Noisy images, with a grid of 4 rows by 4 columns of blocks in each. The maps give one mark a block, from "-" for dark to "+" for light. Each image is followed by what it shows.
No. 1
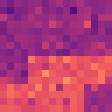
- - - -
- - - -
- + + +
+ + + -
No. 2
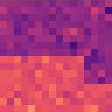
- - - -
- - - -
+ + + -
+ + + +
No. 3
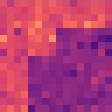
+ + + +
+ + - -
+ - - -
+ - - -
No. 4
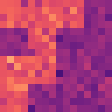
+ + + -
- + - -
+ + - -
+ - - -
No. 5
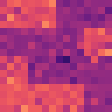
+ + - -
- - - +
+ - - -
+ + + -
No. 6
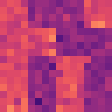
+ - - +
+ + - -
+ - + -
+ - + -
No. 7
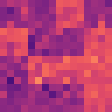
- - + -
+ - - +
- + + +
- - - +
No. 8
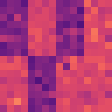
- + - +
- + - +
+ - + +
+ - + +
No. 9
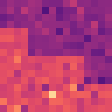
- - - -
+ - - -
+ + + -
+ + + +
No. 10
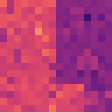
+ + - -
+ + - -
+ + - -
+ + + -
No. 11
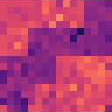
+ + + -
+ - - -
- - + +
- + + +
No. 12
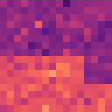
- - - -
- - - -
+ + + -
+ + + +
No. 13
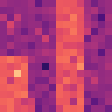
- - + -
- - + -
+ - + -
+ - + -
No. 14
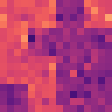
+ + - +
+ - - -
+ + - -
- + - -
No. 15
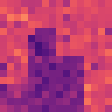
+ + + +
+ - + +
+ - - +
- - - +
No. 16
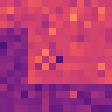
+ + + +
- + + +
- + + +
- - - -
